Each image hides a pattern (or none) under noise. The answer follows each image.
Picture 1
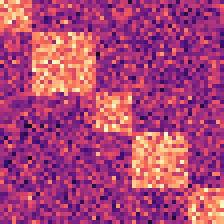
blocks along the diagonal
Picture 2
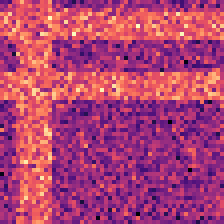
bands of rows crossing bands of columns
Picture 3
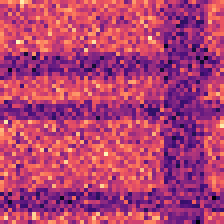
bands of rows crossing bands of columns
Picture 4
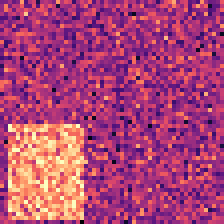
one block
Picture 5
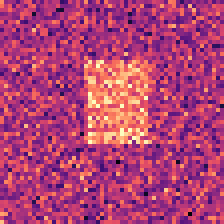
one block
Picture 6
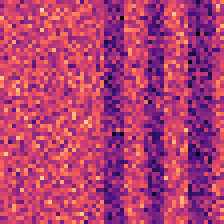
bands of columns
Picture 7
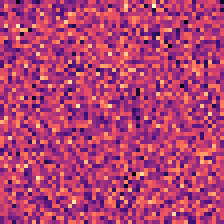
only noise
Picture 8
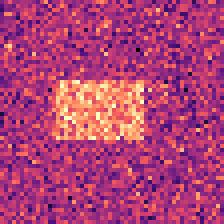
one block
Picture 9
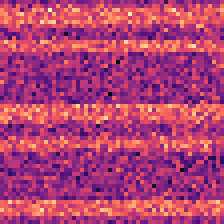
bands of rows
